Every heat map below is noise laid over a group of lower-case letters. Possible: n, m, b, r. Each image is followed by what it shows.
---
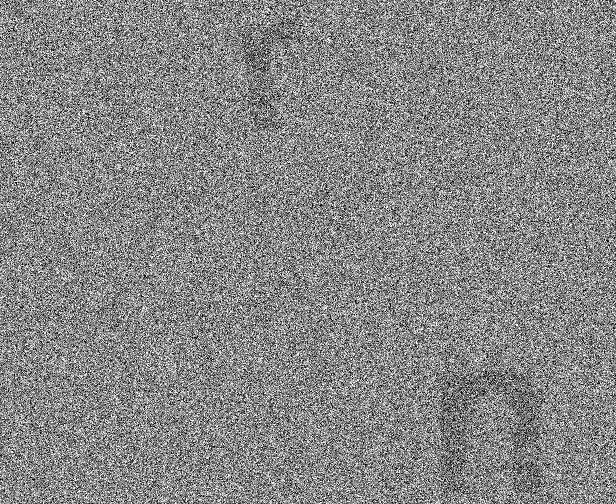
top middle: r; bottom right: n
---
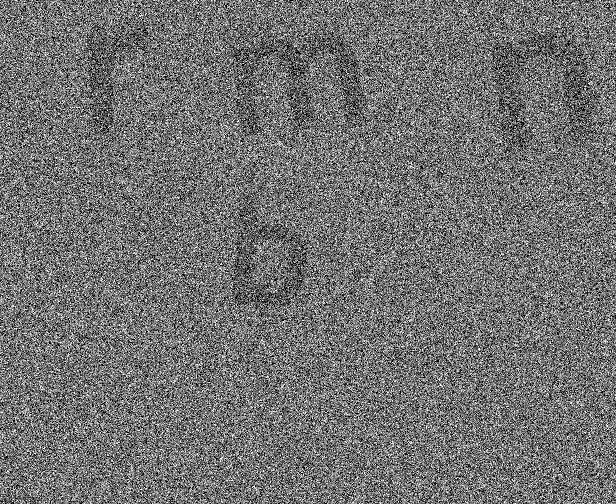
top left: r; top middle: m; top right: n; centre: b
